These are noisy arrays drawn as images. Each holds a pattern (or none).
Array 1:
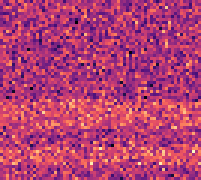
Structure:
bands of rows
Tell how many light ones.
2
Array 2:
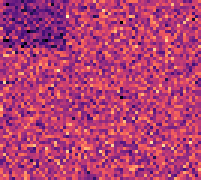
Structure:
one block
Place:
top left
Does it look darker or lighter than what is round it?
darker
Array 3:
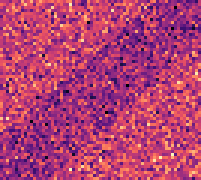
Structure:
a diagonal band
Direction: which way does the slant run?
bottom left to top right
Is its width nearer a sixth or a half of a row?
a half
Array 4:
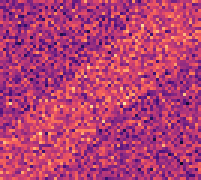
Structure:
a diagonal band
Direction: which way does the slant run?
bottom left to top right
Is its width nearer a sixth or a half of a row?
a half
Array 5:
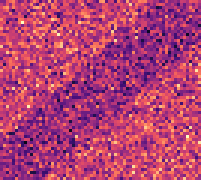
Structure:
a diagonal band
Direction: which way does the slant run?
bottom left to top right
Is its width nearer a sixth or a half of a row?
a half
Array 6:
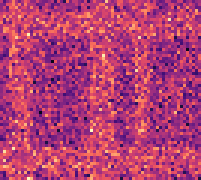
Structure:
bands of rows crossing bands of columns
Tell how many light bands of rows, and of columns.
2 and 3
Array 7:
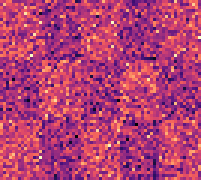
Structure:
a checkerboard
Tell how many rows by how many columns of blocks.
3 by 5
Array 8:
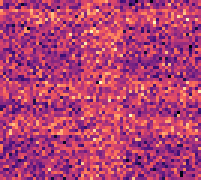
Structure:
bands of rows crossing bands of columns
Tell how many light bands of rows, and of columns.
3 and 1
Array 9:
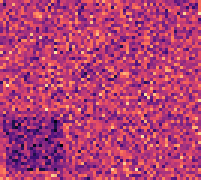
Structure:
one block
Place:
bottom left
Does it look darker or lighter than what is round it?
darker
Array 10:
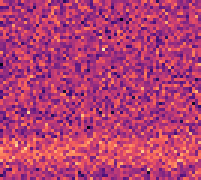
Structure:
one band of rows
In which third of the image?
bottom
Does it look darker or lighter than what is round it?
lighter
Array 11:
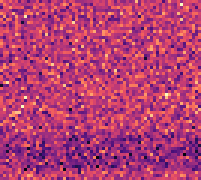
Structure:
one band of rows
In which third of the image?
bottom
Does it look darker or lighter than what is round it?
darker
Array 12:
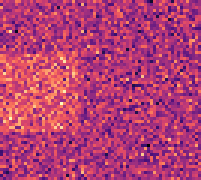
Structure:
one block
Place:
middle left
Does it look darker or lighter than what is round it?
lighter
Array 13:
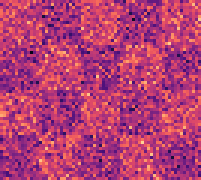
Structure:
a checkerboard
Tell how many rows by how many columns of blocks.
4 by 5
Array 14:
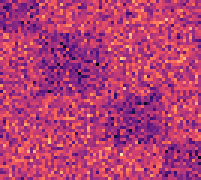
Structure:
blocks along the diagonal
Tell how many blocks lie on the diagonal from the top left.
4
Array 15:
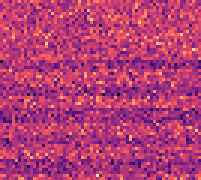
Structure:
bands of rows
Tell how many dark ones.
5
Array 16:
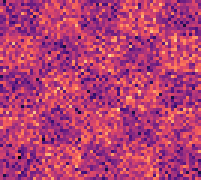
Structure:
a checkerboard
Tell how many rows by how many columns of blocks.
5 by 5
